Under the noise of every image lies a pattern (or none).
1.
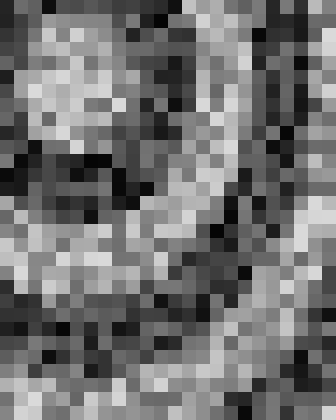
rings round one point
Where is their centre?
top left
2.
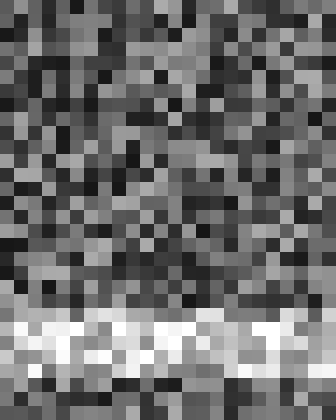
one horizontal stripe
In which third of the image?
bottom
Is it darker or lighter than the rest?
lighter
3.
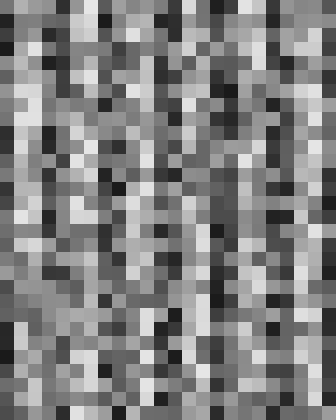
vertical stripes
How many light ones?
6
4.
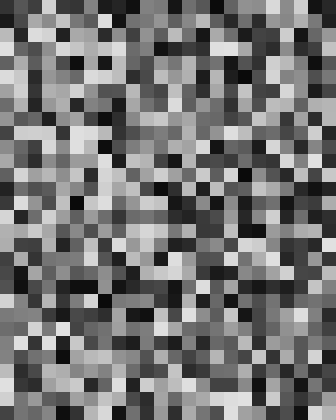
only noise
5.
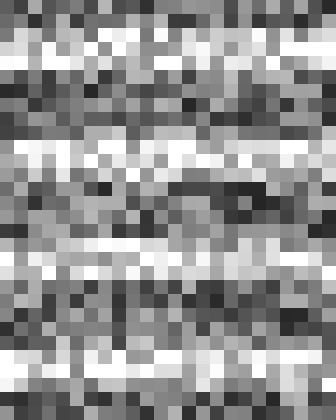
horizontal stripes
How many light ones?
4
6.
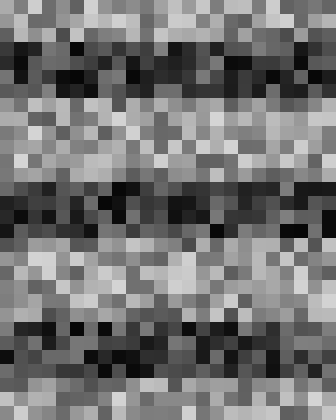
horizontal stripes
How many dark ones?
3
